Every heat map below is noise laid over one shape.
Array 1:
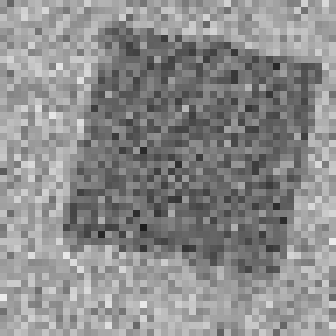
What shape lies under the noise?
square
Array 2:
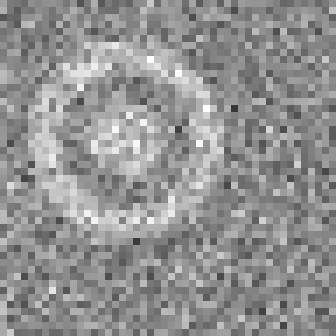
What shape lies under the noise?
bullseye
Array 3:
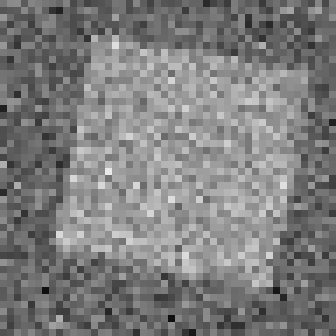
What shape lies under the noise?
square
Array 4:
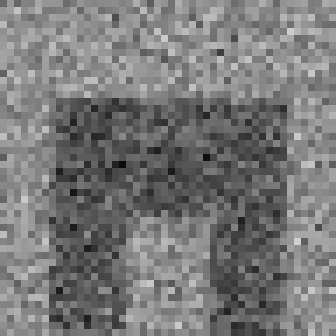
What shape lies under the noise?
square with a notch
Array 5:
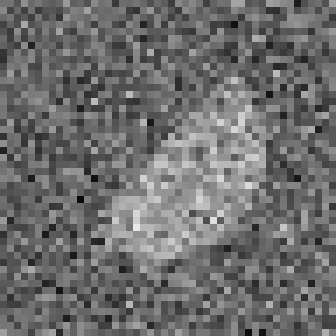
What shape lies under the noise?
half disc
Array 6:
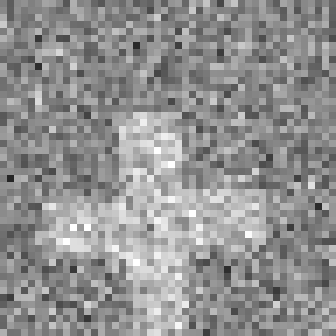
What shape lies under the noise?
cross
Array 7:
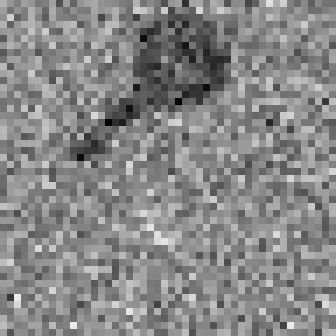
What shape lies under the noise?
lollipop
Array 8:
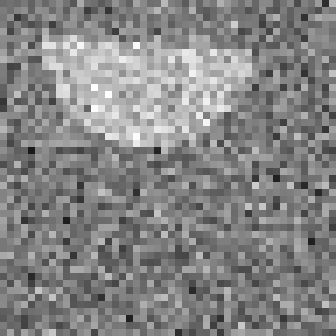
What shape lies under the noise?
half disc
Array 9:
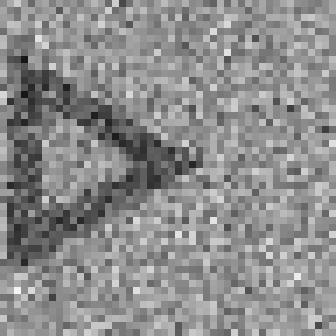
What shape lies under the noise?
triangle frame
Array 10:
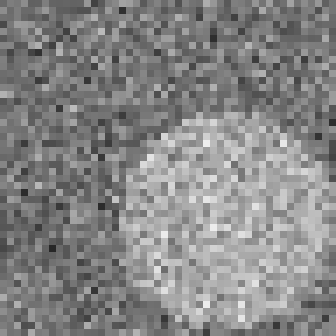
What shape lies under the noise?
disc
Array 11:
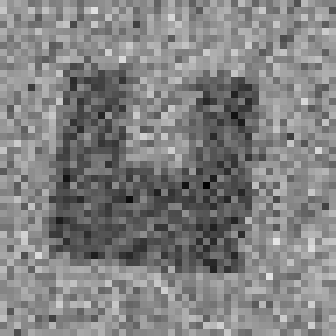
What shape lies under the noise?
square with a notch
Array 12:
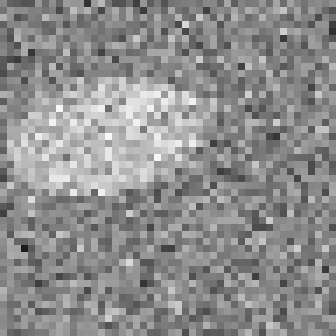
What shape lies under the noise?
ellipse
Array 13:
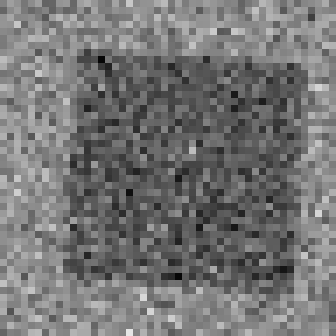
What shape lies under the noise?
square
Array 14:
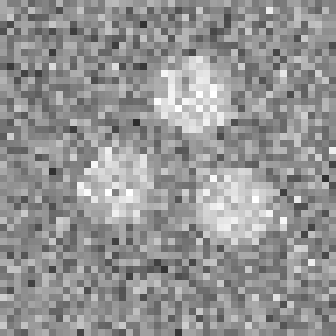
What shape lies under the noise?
three dots
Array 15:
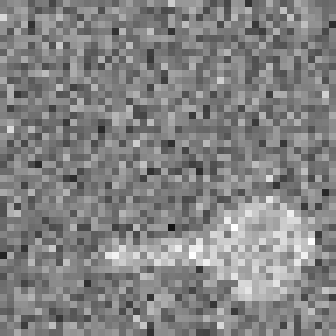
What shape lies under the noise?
lollipop
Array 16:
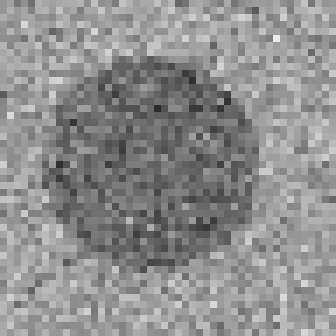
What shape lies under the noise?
disc
